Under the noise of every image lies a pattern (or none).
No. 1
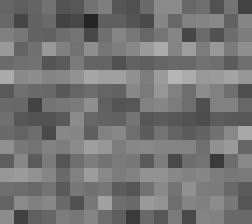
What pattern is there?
bands of rows
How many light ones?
5
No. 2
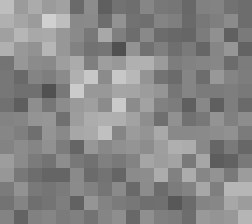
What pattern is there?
blocks along the diagonal
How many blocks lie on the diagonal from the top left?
4
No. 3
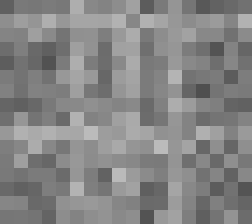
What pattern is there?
bands of rows crossing bands of columns
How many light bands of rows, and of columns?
2 and 3
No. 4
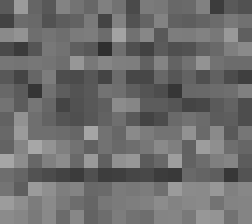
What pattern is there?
bands of rows
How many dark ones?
5
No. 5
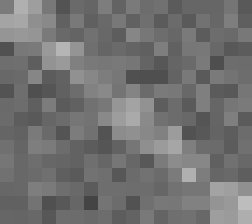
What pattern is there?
blocks along the diagonal
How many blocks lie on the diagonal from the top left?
7
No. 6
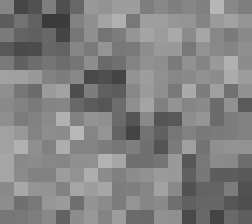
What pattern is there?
blocks along the diagonal
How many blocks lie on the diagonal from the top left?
4
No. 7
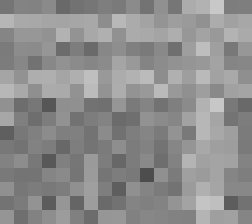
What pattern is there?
bands of rows crossing bands of columns
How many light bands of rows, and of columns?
2 and 1
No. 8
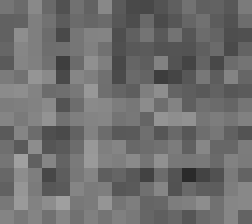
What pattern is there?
bands of rows crossing bands of columns
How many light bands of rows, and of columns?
3 and 2
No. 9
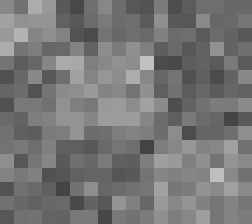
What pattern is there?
blocks along the diagonal
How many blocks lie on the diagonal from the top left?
3
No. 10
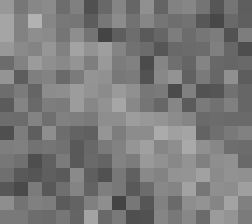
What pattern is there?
a diagonal band
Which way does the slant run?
top left to bottom right
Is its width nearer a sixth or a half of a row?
a half
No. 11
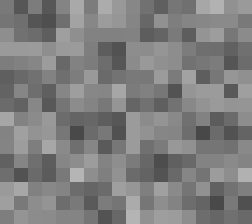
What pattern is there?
a checkerboard
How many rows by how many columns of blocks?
6 by 4
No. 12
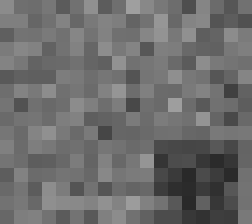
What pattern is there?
one block
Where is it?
bottom right
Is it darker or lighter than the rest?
darker
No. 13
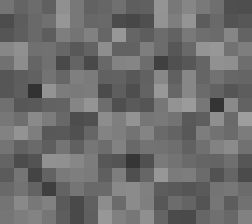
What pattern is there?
a checkerboard
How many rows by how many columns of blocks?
6 by 5
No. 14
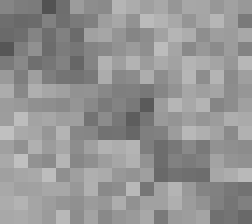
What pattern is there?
blocks along the diagonal
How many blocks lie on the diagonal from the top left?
4
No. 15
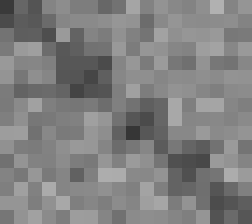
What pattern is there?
blocks along the diagonal
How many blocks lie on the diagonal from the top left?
5
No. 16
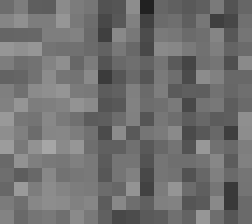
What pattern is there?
bands of columns
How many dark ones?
4
